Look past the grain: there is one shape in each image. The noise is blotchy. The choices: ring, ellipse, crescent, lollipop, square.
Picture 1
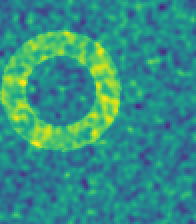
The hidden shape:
ring
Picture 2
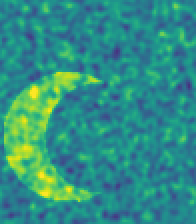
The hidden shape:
crescent
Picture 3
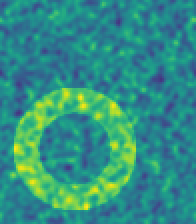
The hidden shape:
ring
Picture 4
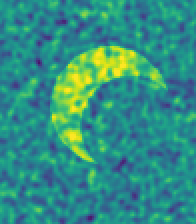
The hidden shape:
crescent
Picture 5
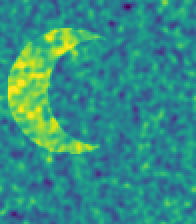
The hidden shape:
crescent
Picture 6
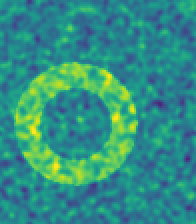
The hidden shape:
ring
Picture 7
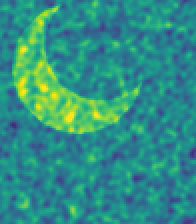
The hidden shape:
crescent
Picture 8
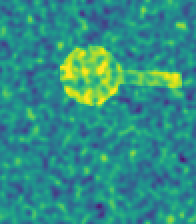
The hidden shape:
lollipop
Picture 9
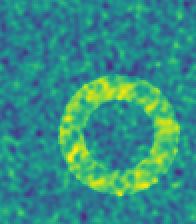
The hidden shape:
ring
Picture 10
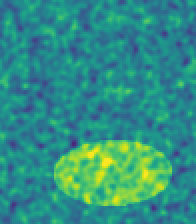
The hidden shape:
ellipse
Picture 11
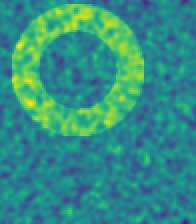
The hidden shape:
ring
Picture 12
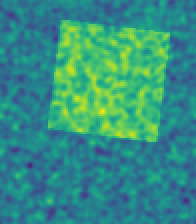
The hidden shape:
square
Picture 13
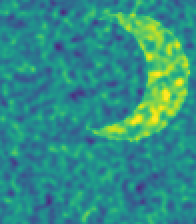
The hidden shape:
crescent
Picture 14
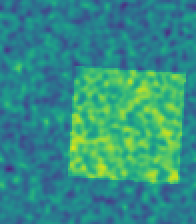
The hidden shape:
square
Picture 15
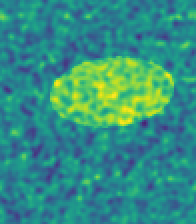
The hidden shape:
ellipse
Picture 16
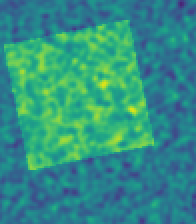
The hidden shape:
square
